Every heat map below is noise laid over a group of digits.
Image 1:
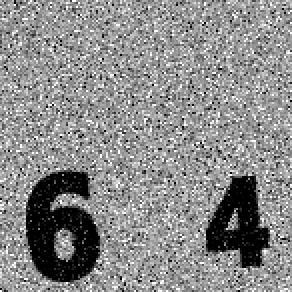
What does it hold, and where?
bottom left: 6; bottom right: 4
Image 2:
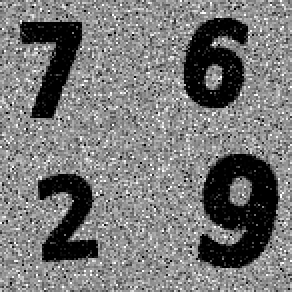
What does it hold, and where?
top left: 7; top right: 6; bottom left: 2; bottom right: 9
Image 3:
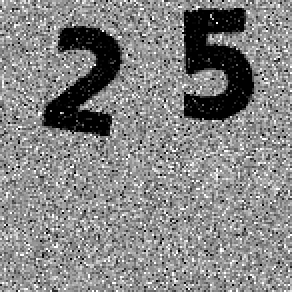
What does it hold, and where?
top left: 2; top right: 5
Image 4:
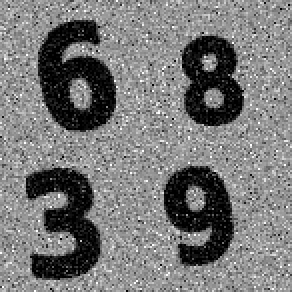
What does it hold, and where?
top left: 6; top right: 8; bottom left: 3; bottom right: 9
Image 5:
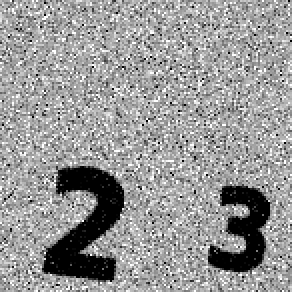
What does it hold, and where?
bottom left: 2; bottom right: 3
